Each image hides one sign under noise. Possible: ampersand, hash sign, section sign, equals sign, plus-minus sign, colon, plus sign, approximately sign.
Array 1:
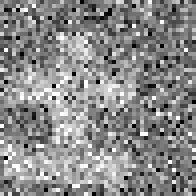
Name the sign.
plus-minus sign
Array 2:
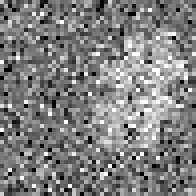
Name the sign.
hash sign
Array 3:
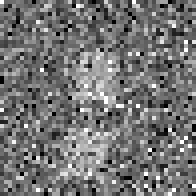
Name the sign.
colon
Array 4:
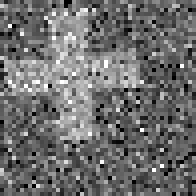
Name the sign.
plus sign
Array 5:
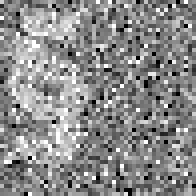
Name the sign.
section sign
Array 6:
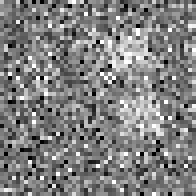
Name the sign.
colon
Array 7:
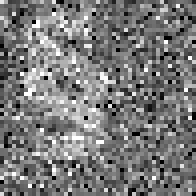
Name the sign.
section sign
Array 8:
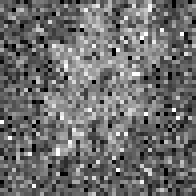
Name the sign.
hash sign
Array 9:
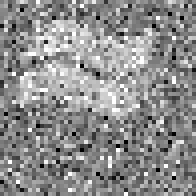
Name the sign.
approximately sign
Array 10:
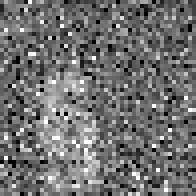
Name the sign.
section sign
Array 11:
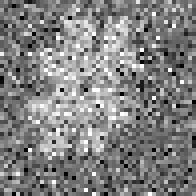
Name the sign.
hash sign
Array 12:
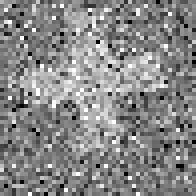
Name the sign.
plus sign
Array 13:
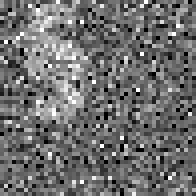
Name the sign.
section sign
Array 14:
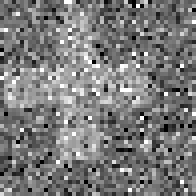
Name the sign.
plus sign
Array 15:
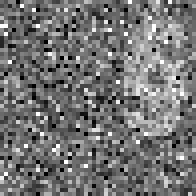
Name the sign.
section sign
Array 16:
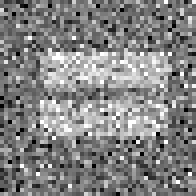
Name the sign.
equals sign
